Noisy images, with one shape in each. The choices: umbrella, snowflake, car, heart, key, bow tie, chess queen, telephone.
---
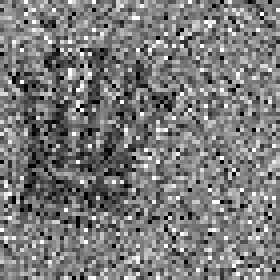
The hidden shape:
chess queen
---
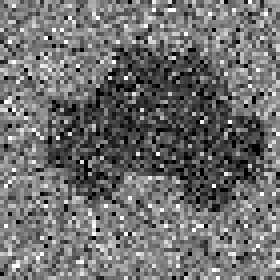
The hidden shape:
car
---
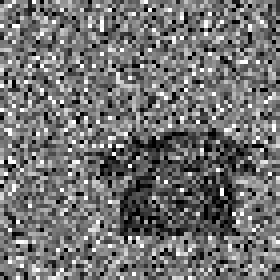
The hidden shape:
telephone
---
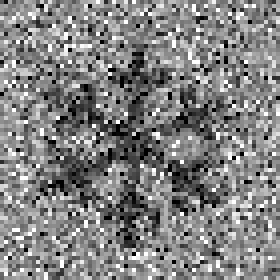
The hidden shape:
snowflake
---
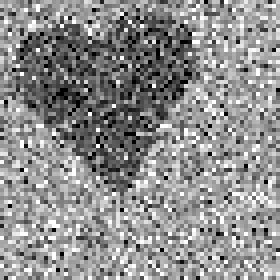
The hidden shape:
heart
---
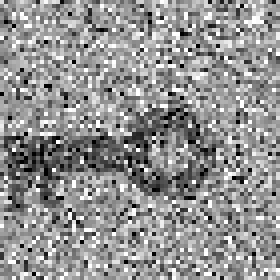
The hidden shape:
key
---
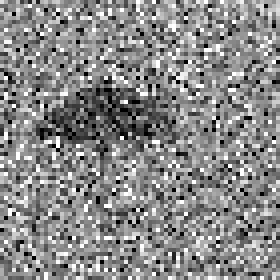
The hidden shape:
umbrella
